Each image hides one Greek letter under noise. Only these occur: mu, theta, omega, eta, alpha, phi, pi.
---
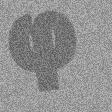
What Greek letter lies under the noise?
phi
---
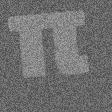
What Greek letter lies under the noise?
pi
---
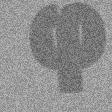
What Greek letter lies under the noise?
phi
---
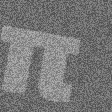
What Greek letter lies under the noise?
pi
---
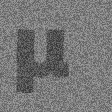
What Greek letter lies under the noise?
mu
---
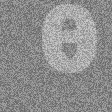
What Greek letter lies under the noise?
theta
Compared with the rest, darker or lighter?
lighter
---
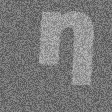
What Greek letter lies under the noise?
eta
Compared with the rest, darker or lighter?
lighter
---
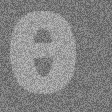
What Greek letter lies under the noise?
theta
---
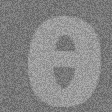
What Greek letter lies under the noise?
theta
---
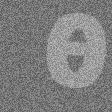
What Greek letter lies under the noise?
theta
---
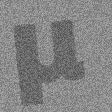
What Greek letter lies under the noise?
mu
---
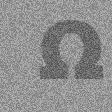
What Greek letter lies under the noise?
omega
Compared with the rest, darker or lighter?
darker
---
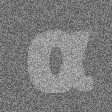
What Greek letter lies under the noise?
alpha
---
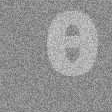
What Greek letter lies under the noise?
theta
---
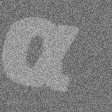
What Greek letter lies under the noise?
alpha
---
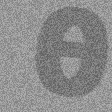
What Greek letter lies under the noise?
theta
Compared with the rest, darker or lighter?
darker
